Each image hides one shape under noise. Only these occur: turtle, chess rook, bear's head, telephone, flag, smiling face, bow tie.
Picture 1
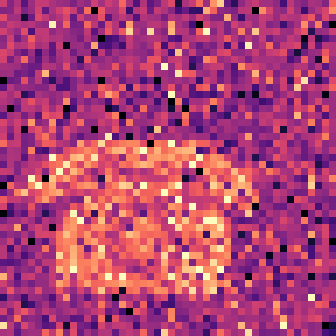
telephone
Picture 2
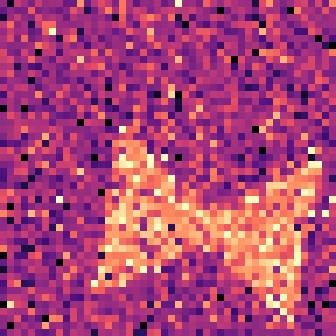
bow tie
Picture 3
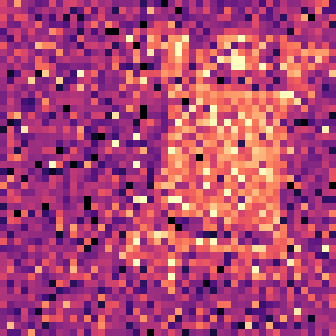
chess rook
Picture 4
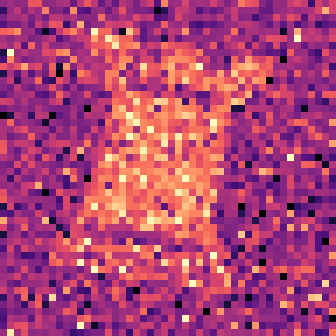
chess rook
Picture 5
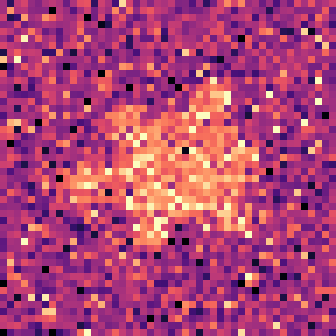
turtle
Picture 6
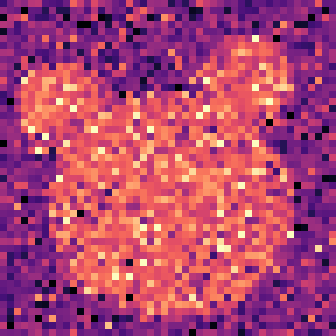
bear's head
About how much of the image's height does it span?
nearly all
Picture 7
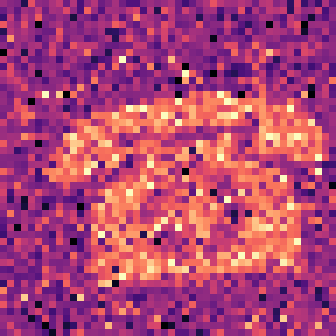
telephone
